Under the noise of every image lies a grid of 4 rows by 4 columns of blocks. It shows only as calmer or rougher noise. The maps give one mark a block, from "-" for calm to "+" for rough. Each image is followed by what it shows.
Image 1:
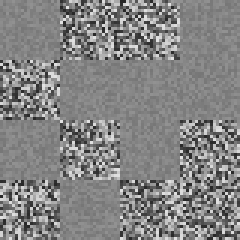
- + + -
+ - - -
- + - +
+ - + +
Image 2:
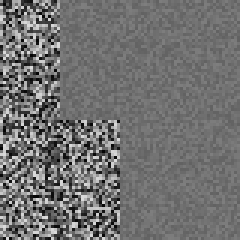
+ - - -
+ - - -
+ + - -
+ + - -
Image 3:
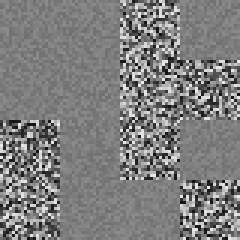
- - + -
- - + +
+ - + -
+ - - +
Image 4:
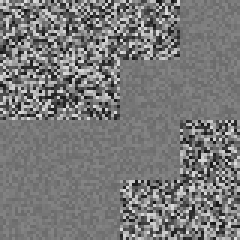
+ + + -
+ + - -
- - - +
- - + +
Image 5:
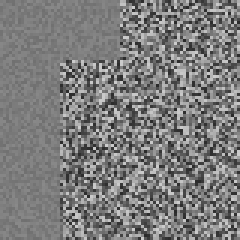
- - + +
- + + +
- + + +
- + + +
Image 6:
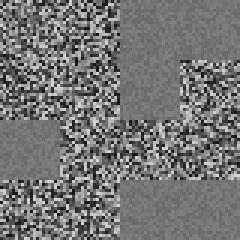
+ + - -
+ + - +
- + + +
+ + - -
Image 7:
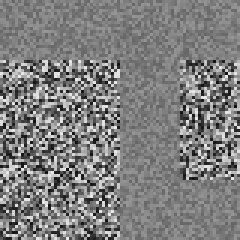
- - - -
+ + - +
+ + - +
+ + - -
